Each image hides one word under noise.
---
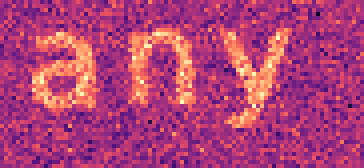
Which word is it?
any
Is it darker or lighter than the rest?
lighter
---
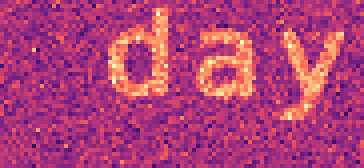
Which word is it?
day
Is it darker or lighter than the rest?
lighter
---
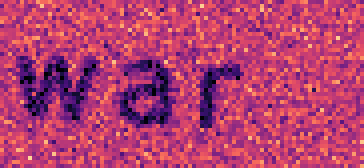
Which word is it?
war
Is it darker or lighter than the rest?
darker
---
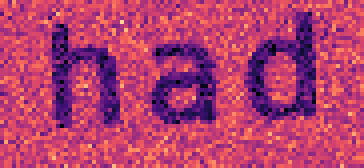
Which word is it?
had
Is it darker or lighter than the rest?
darker
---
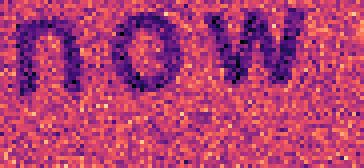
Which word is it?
now
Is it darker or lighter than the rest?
darker
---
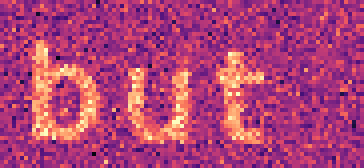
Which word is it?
but
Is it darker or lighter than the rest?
lighter
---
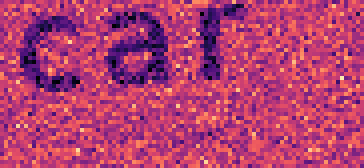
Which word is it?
car
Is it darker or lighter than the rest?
darker
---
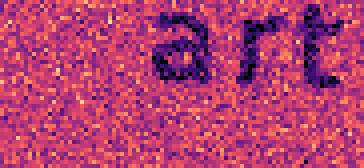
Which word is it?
art
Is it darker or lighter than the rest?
darker
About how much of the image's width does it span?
half
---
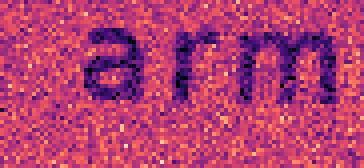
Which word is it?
arm
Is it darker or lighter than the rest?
darker
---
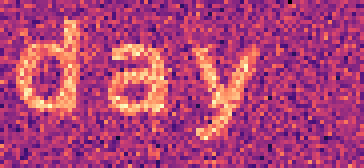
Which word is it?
day
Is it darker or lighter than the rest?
lighter
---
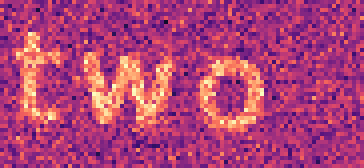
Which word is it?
two
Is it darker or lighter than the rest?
lighter
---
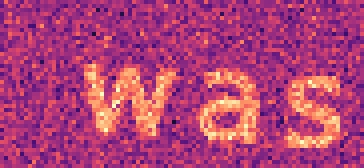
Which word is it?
was
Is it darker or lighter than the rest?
lighter
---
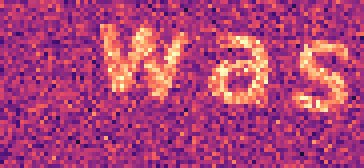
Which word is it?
was
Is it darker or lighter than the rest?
lighter
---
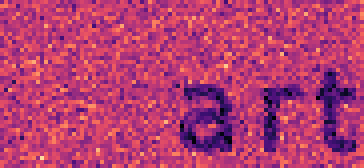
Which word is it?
art
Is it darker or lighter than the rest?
darker
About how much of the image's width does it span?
half
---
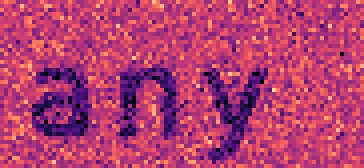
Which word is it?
any
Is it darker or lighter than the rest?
darker
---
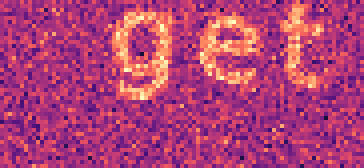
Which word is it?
get
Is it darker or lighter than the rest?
lighter
